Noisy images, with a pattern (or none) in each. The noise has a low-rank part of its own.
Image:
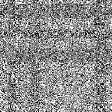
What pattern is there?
bands of rows crossing bands of columns
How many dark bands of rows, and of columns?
3 and 3
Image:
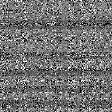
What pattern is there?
bands of rows
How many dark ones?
5
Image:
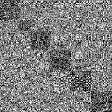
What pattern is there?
blocks along the diagonal
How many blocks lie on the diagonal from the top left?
6
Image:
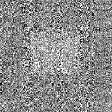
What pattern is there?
one block
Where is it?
centre
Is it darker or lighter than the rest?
lighter
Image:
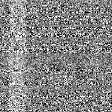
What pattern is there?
one band of columns
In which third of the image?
left
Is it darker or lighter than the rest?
lighter
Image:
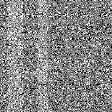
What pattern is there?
bands of columns
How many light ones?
2
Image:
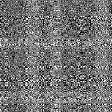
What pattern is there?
bands of rows crossing bands of columns
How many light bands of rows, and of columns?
2 and 3
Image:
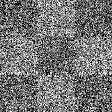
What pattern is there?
a checkerboard
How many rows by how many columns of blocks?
3 by 3
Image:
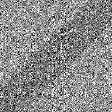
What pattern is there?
a diagonal band
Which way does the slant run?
bottom left to top right
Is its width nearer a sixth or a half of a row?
a half
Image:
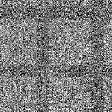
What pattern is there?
bands of rows crossing bands of columns
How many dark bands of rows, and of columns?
2 and 2
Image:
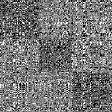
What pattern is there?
blocks along the diagonal
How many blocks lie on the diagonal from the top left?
3
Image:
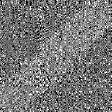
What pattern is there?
a diagonal band
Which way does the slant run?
bottom left to top right
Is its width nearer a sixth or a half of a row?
a half
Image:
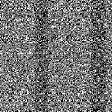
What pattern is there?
bands of columns
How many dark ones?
2
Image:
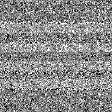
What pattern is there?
bands of rows
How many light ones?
4
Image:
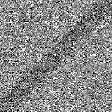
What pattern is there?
a diagonal band
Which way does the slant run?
bottom left to top right
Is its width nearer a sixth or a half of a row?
a sixth
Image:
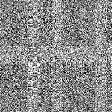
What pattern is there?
bands of rows crossing bands of columns
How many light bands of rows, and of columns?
1 and 3
